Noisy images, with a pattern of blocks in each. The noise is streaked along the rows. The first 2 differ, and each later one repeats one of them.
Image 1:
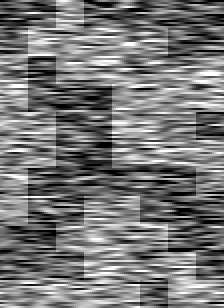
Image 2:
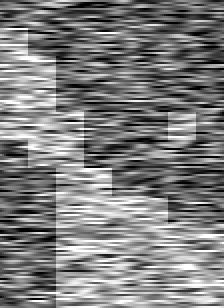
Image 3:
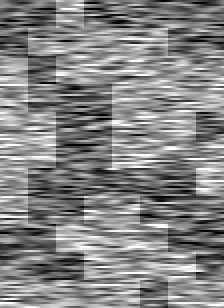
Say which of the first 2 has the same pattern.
1
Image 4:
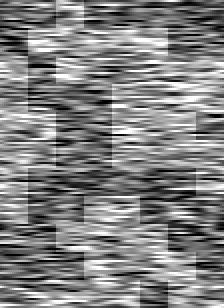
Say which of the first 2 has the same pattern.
1
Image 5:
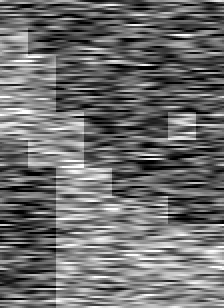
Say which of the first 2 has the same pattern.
2
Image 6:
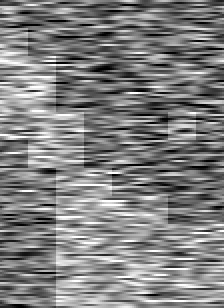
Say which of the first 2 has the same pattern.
2
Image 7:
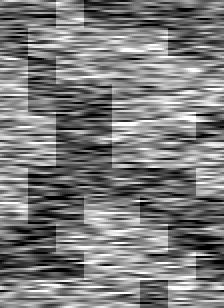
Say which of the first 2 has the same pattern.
1
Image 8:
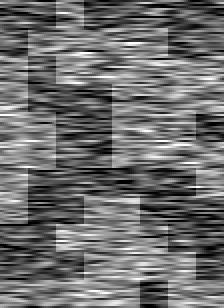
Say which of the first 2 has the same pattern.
1
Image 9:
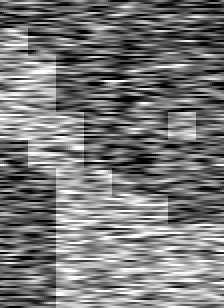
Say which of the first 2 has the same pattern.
2
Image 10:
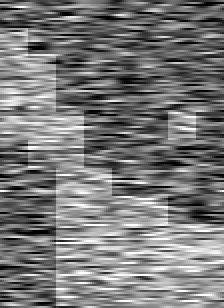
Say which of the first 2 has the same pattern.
2
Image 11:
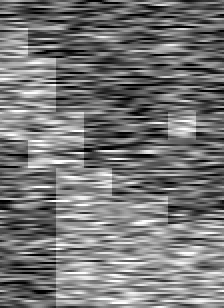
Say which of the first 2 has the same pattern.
2
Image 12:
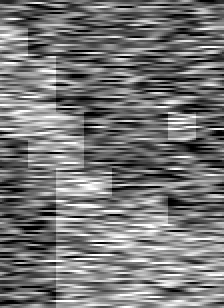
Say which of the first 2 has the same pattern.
2
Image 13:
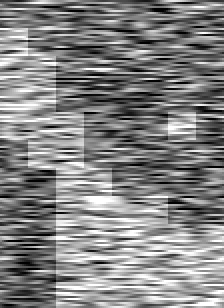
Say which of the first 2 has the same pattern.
2
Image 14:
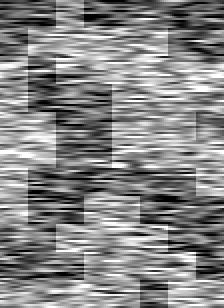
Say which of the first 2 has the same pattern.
1
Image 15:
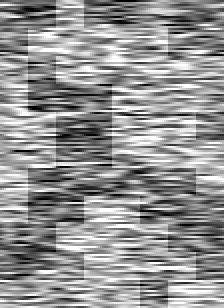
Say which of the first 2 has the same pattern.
1
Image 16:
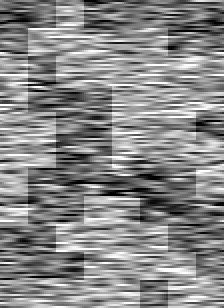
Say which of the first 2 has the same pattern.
1
